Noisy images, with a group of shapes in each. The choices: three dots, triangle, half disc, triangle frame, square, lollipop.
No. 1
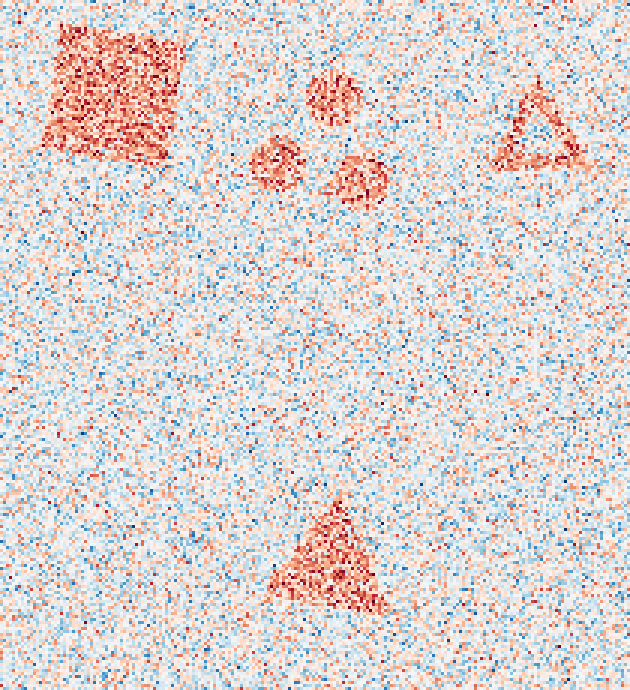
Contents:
top left: square; top middle: three dots; top right: triangle frame; bottom middle: triangle
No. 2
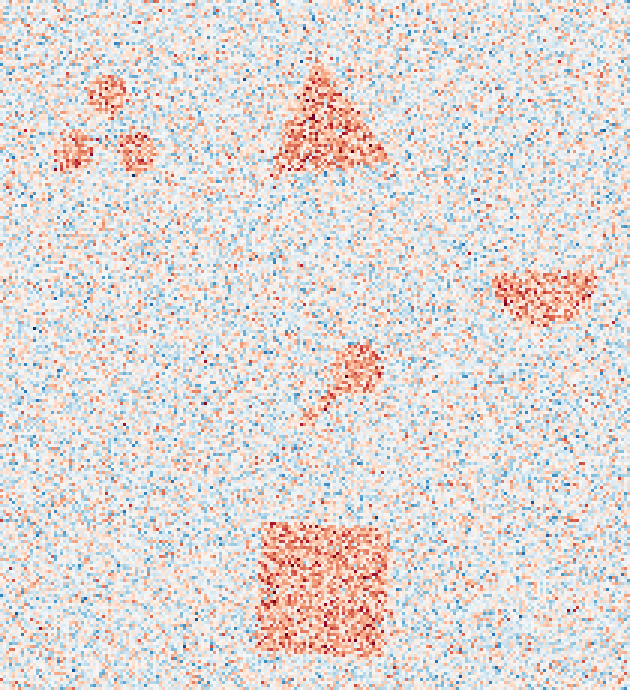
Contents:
top left: three dots; top middle: triangle; centre: lollipop; middle right: half disc; bottom middle: square
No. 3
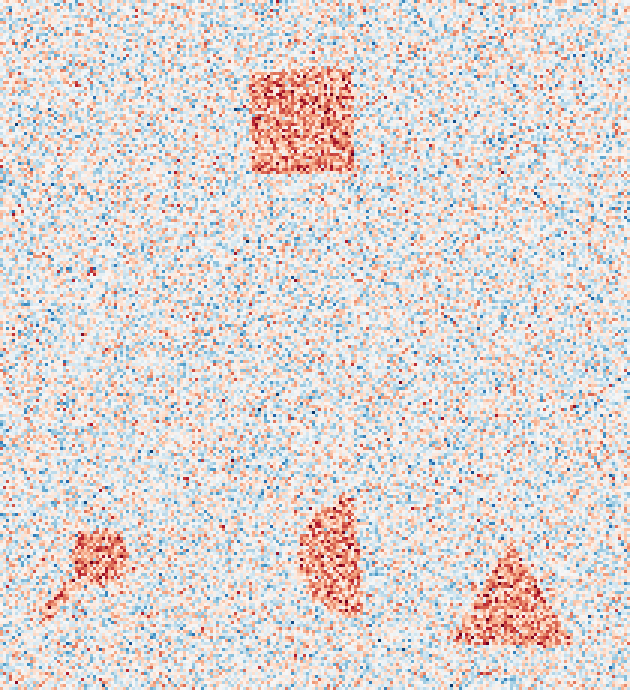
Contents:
top middle: square; bottom left: lollipop; bottom middle: half disc; bottom right: triangle
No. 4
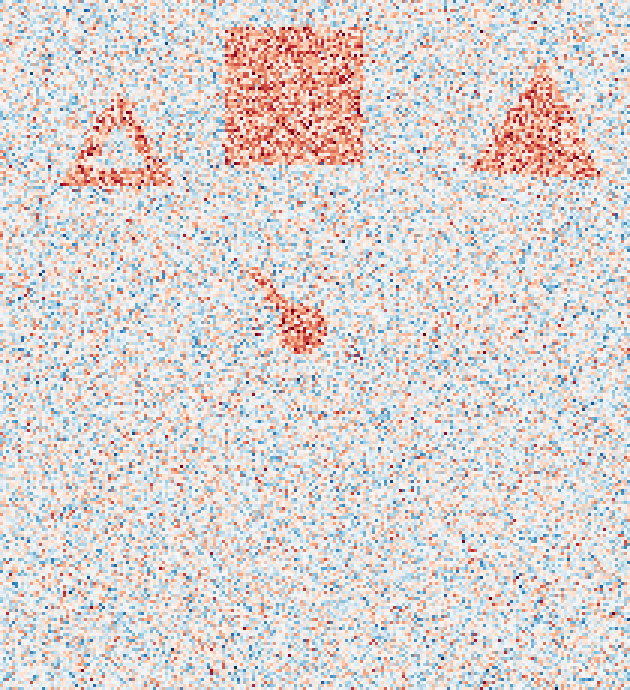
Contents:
top left: triangle frame; top middle: square; top right: triangle; centre: lollipop
